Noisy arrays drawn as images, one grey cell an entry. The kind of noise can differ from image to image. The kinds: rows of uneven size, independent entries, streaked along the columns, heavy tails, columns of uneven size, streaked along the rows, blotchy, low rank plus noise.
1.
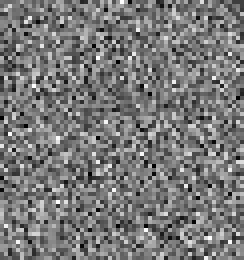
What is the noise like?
independent entries
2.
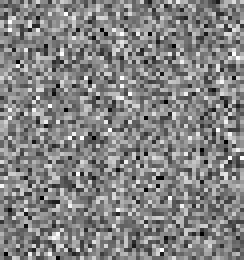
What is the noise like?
independent entries
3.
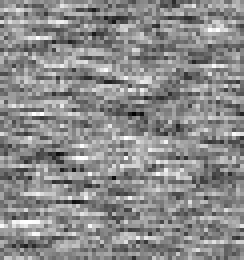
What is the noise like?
streaked along the rows
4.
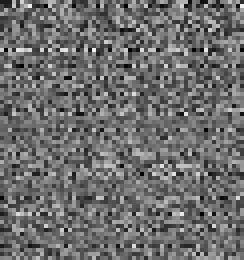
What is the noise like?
rows of uneven size
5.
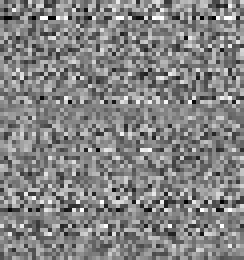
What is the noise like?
rows of uneven size
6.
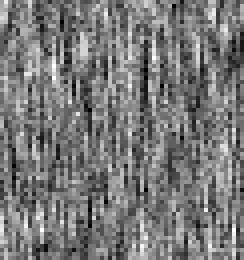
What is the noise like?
streaked along the columns
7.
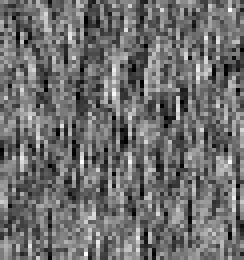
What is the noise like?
streaked along the columns
